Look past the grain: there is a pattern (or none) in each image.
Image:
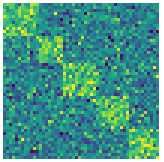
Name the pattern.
blocks along the diagonal
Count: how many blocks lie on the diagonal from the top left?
5
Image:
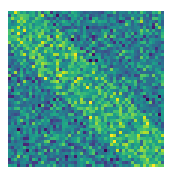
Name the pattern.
a diagonal band
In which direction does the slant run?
top left to bottom right
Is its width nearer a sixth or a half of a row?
a half
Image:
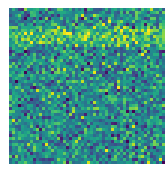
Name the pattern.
one band of rows
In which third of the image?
top
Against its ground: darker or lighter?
lighter
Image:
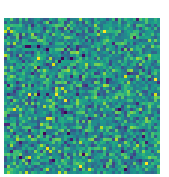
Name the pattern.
only noise
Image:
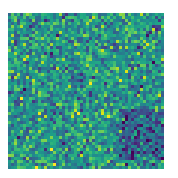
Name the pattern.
one block
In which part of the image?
bottom right
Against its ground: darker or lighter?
darker
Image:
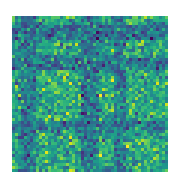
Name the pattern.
bands of rows crossing bands of columns
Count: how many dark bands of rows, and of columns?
3 and 3
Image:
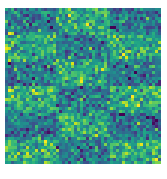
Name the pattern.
a checkerboard
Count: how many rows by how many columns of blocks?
6 by 3
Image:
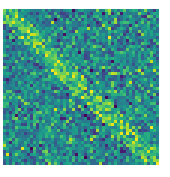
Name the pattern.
a diagonal band
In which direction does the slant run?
top left to bottom right
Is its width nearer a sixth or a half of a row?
a sixth
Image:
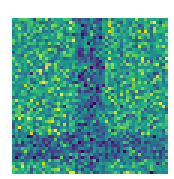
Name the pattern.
bands of rows crossing bands of columns
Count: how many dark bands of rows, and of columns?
1 and 1
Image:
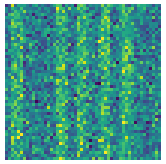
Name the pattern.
bands of columns
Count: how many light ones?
5
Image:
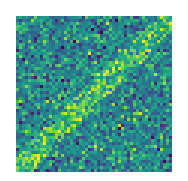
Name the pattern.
a diagonal band
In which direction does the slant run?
bottom left to top right
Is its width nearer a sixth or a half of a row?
a sixth
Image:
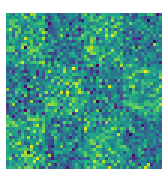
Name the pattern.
a checkerboard
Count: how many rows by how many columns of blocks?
3 by 4
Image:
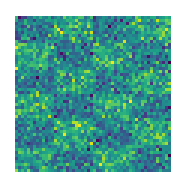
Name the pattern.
a checkerboard
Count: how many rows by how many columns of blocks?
6 by 4
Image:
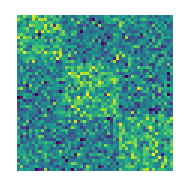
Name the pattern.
blocks along the diagonal
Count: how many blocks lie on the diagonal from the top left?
3
